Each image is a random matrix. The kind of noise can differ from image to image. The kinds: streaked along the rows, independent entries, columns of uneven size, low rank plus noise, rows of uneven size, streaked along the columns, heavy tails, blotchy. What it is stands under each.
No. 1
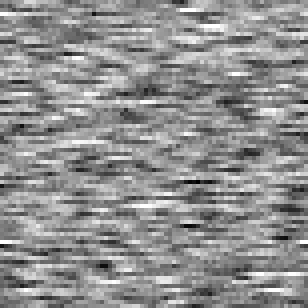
streaked along the rows
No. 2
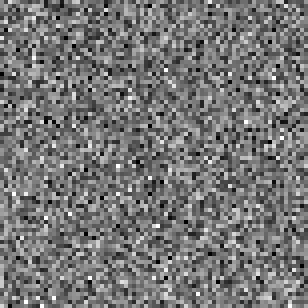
independent entries
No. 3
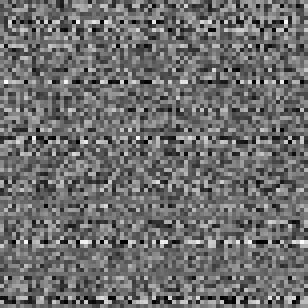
rows of uneven size
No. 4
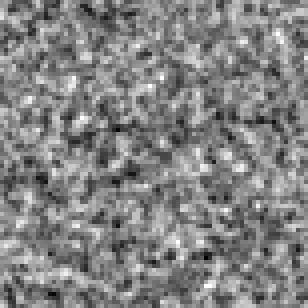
blotchy
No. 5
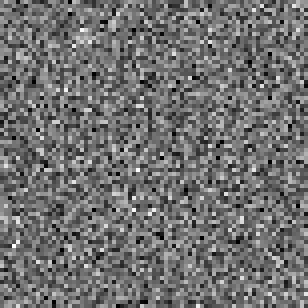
independent entries
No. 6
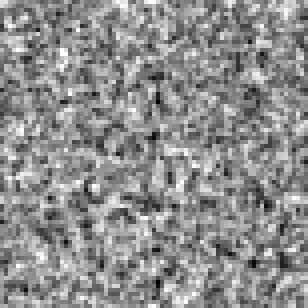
blotchy
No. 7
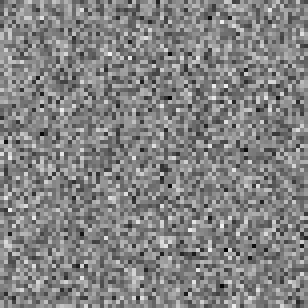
independent entries
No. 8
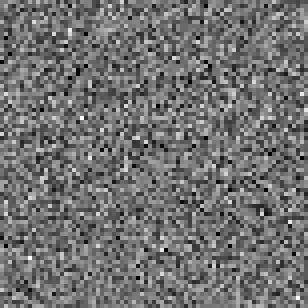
independent entries
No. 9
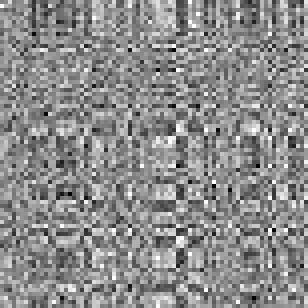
low rank plus noise
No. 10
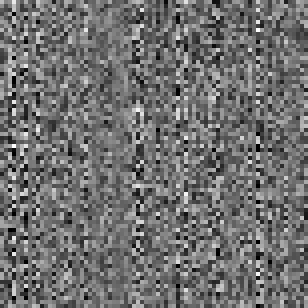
columns of uneven size
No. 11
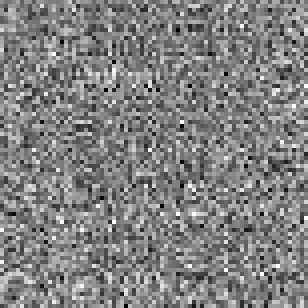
low rank plus noise
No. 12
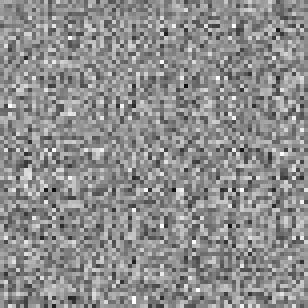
low rank plus noise
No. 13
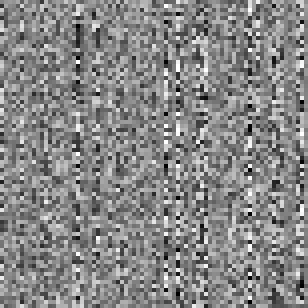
columns of uneven size
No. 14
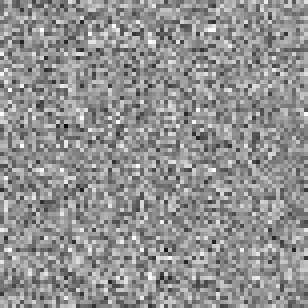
low rank plus noise
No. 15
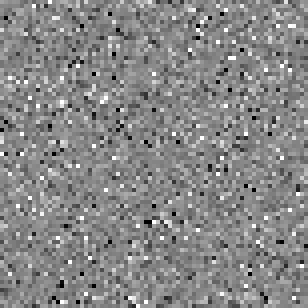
heavy tails
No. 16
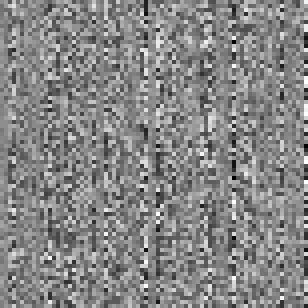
columns of uneven size
